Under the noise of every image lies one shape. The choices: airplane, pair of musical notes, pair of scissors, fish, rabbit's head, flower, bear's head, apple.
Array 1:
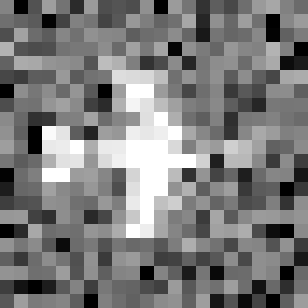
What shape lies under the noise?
airplane
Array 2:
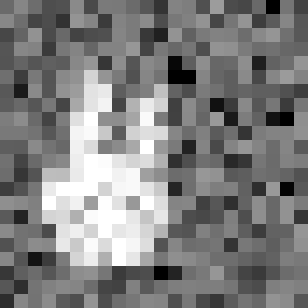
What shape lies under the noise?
rabbit's head
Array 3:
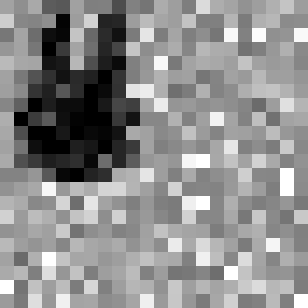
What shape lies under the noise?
rabbit's head
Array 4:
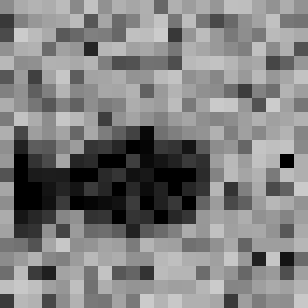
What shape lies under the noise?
fish
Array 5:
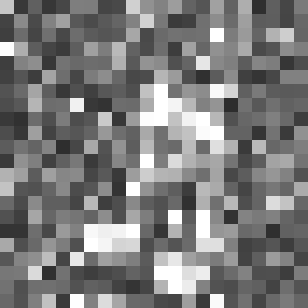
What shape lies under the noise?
pair of musical notes
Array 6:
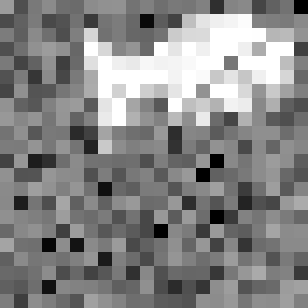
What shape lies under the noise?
fish
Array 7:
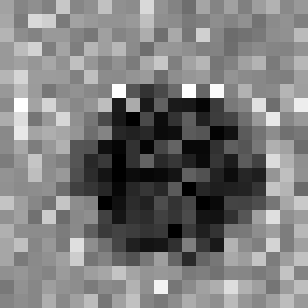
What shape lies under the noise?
flower
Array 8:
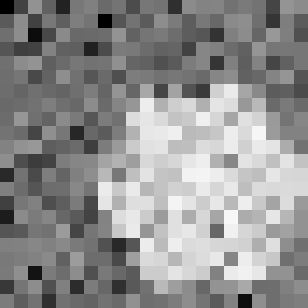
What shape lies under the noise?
flower
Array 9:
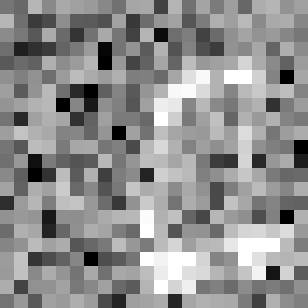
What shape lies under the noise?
pair of musical notes
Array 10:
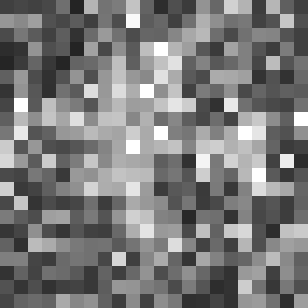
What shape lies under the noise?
airplane
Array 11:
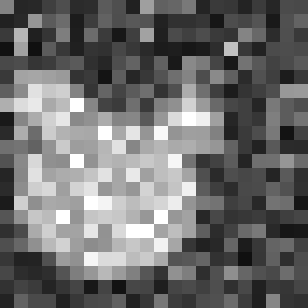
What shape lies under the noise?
bear's head
